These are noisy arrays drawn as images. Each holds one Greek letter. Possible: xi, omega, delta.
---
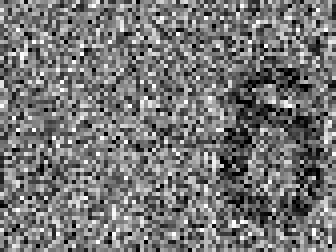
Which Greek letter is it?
delta
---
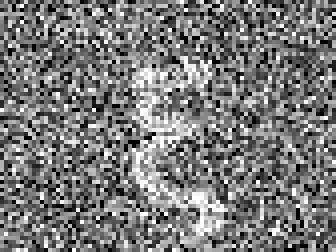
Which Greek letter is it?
xi
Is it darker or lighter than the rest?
lighter
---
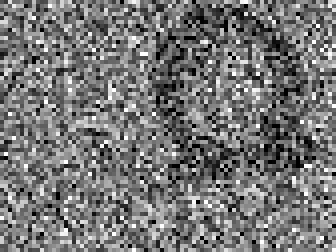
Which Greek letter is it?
omega
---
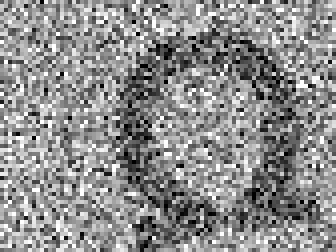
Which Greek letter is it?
omega
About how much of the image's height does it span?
nearly all
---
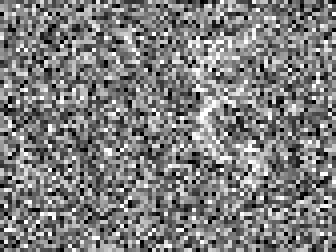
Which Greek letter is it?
xi
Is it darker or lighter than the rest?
lighter
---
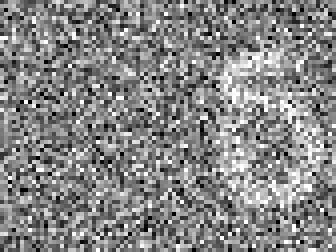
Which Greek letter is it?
delta
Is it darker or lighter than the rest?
lighter
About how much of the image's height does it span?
two thirds
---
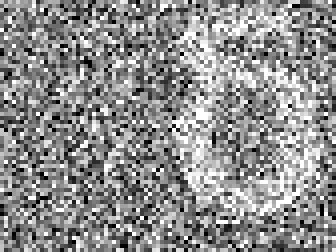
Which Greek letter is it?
delta
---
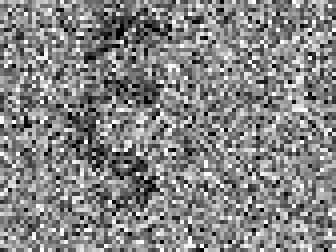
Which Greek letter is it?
xi
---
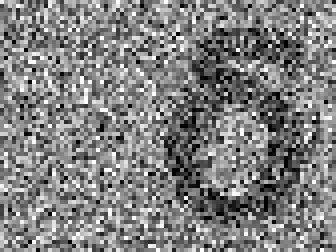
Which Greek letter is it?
delta
